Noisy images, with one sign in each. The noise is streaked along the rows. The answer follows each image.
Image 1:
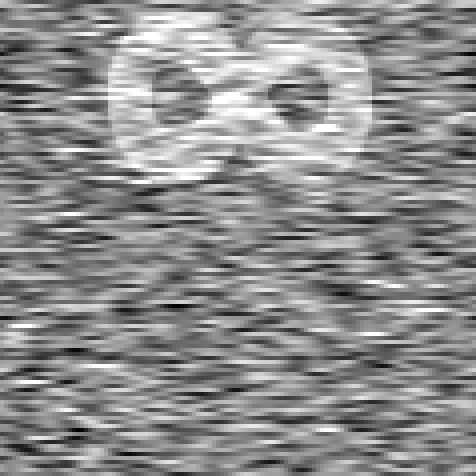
infinity sign
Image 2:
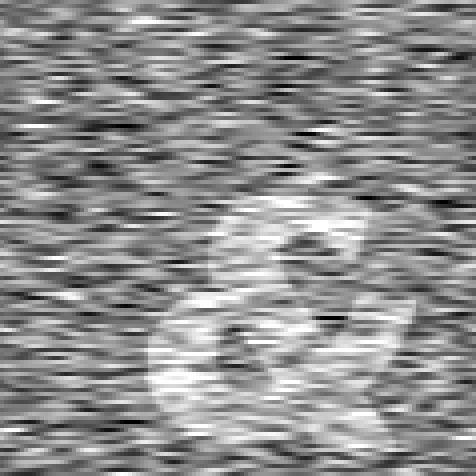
ampersand
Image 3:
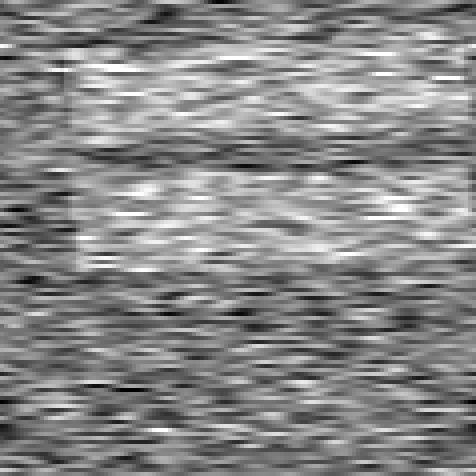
equals sign
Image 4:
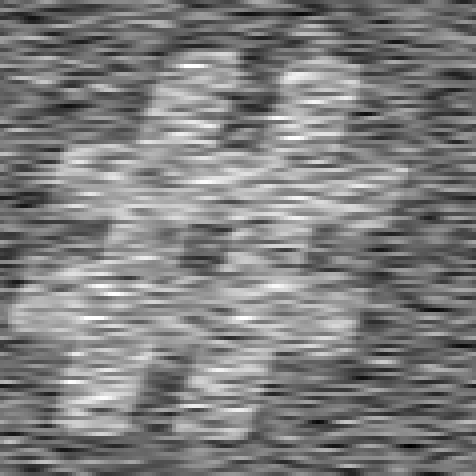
hash sign
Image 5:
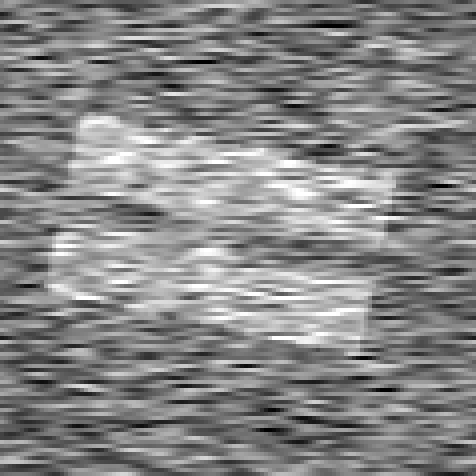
equals sign
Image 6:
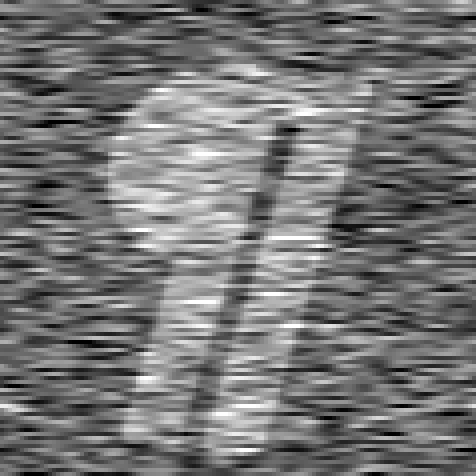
pilcrow
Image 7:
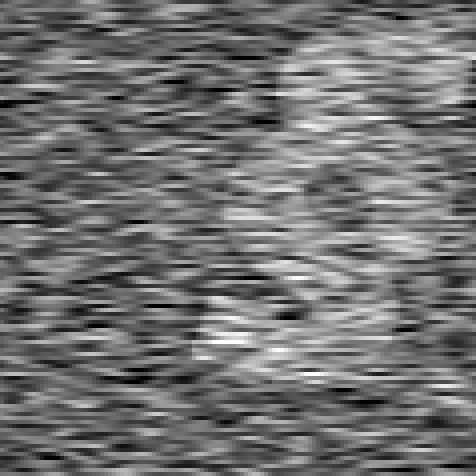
section sign
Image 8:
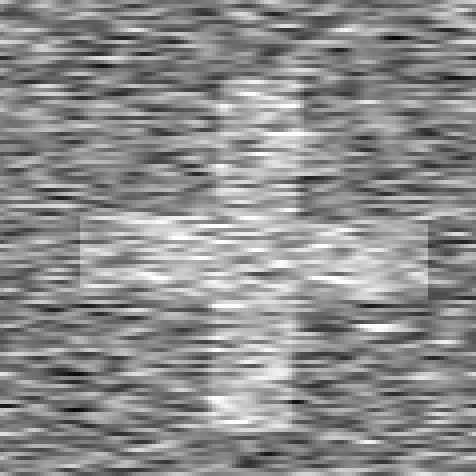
plus sign
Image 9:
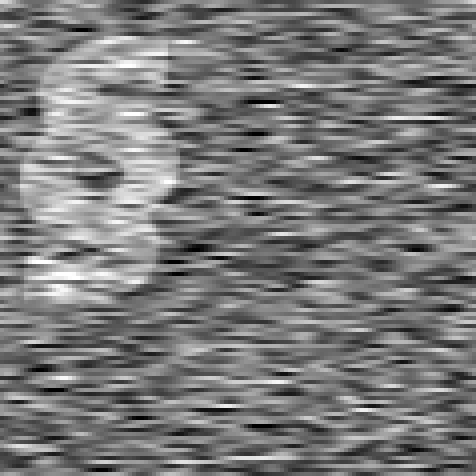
section sign
